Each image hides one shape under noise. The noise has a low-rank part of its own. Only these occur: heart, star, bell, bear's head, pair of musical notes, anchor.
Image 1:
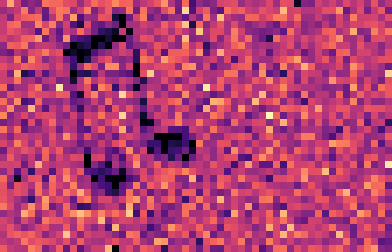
pair of musical notes
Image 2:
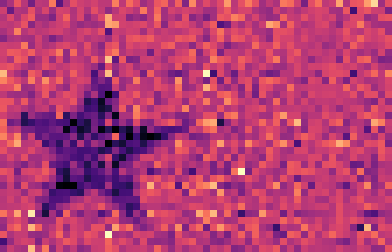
star
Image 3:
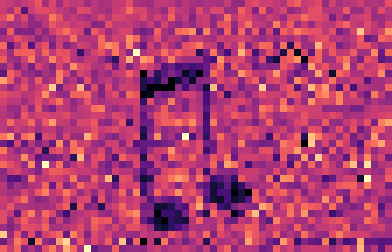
pair of musical notes
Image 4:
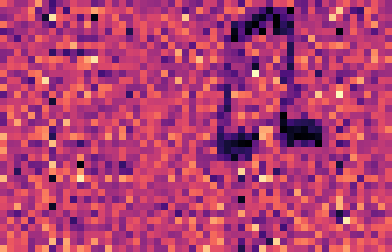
pair of musical notes
